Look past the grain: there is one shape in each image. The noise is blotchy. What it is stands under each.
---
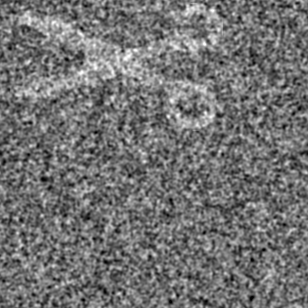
pair of scissors
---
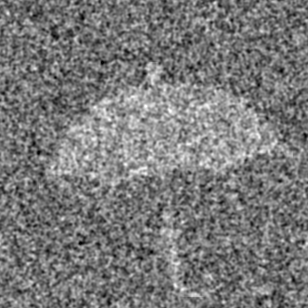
umbrella
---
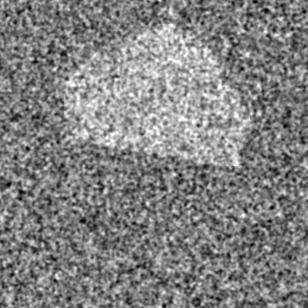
cloud
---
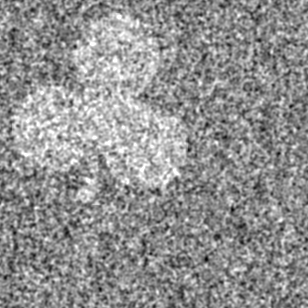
club
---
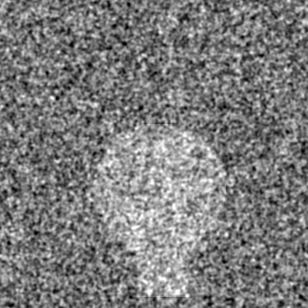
light bulb
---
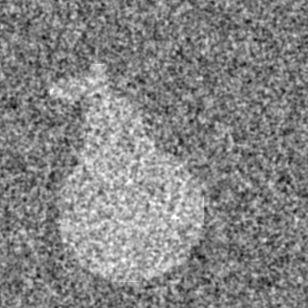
pear
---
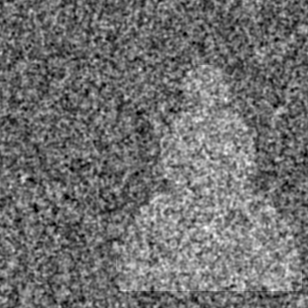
chess pawn
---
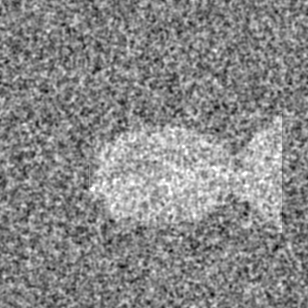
fish
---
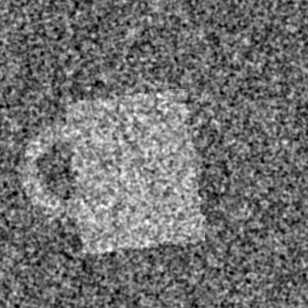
cup
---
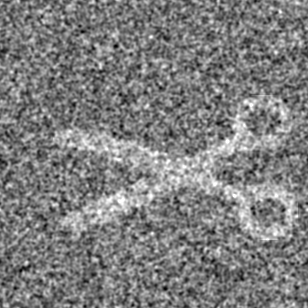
pair of scissors
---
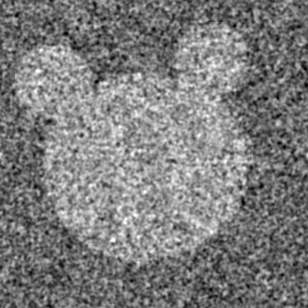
bear's head
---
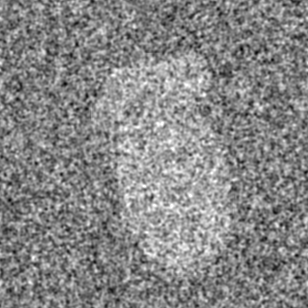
footprint
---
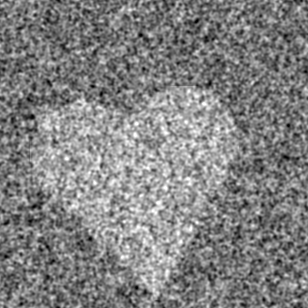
heart
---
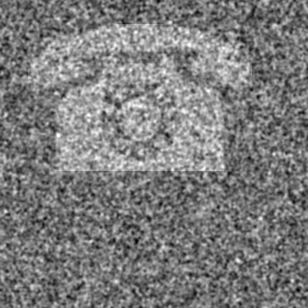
telephone
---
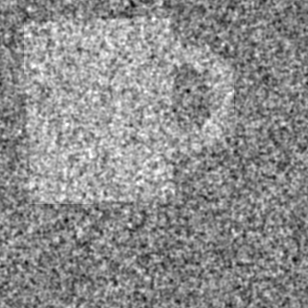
cup
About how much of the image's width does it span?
two thirds
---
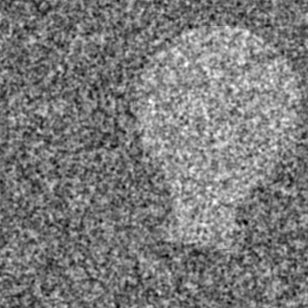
light bulb
